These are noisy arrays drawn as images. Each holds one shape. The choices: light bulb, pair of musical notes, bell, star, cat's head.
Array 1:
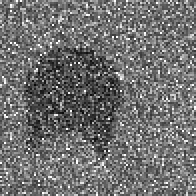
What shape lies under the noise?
cat's head
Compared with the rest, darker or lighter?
darker
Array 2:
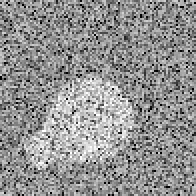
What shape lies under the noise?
light bulb
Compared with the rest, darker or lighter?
lighter
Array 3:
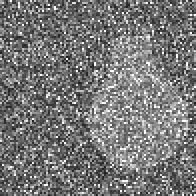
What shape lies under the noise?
light bulb
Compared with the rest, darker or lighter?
lighter
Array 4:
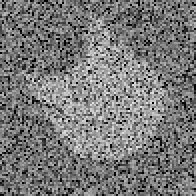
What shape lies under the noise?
cat's head
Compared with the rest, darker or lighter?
lighter
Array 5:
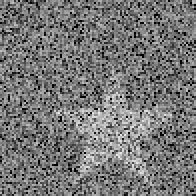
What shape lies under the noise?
star
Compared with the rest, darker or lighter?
lighter
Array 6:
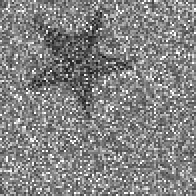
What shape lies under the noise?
star
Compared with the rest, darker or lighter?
darker
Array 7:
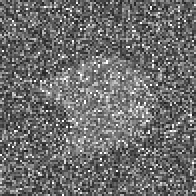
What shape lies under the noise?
cat's head
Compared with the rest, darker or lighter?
lighter
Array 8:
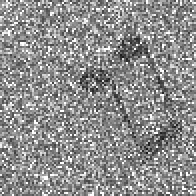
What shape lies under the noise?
pair of musical notes
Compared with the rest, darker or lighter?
darker
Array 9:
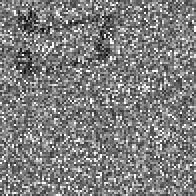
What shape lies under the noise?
pair of musical notes
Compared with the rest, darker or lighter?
darker
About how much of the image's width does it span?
half
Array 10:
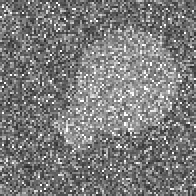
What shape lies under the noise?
light bulb
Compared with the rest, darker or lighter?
lighter
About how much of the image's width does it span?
two thirds
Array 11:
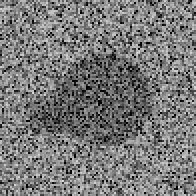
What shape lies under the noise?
light bulb
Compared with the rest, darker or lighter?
darker
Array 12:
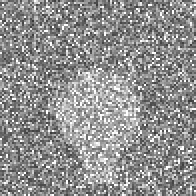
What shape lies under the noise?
light bulb
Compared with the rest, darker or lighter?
lighter
